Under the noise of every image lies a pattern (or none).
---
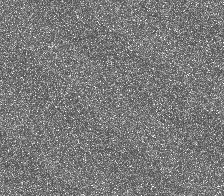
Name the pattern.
diagonal stripes
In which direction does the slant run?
top left to bottom right
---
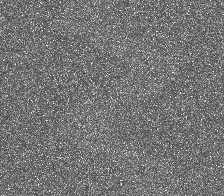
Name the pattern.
a wavy band
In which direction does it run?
top to bottom
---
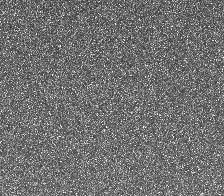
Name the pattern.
a smooth slope
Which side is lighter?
bottom
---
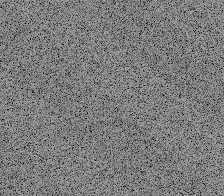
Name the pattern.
diagonal stripes
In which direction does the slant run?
top left to bottom right
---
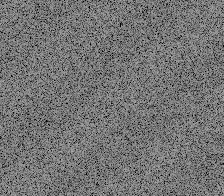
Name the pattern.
diagonal stripes
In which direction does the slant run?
bottom left to top right
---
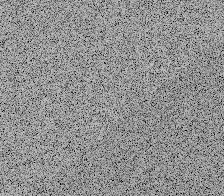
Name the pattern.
a sharp edge
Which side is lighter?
top left
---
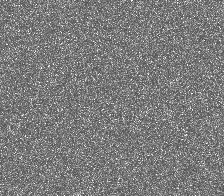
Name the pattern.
only noise
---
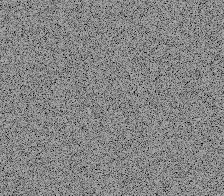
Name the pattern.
only noise
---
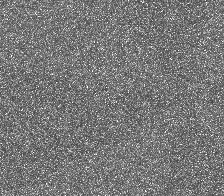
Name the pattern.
spokes from one point
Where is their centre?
middle right
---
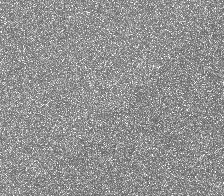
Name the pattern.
a sharp edge
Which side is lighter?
top left
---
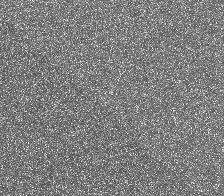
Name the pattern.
a sharp edge
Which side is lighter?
top right
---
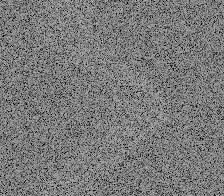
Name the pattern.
a wavy band
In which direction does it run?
top to bottom
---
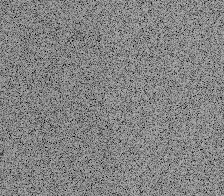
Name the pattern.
a sharp edge
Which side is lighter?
right
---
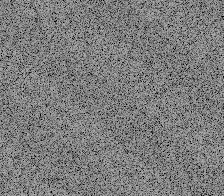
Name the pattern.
diagonal stripes
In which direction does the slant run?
top left to bottom right
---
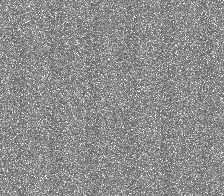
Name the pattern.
vertical stripes
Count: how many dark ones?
6
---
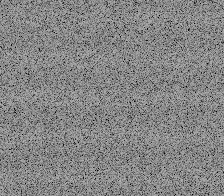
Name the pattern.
horizontal stripes
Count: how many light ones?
5
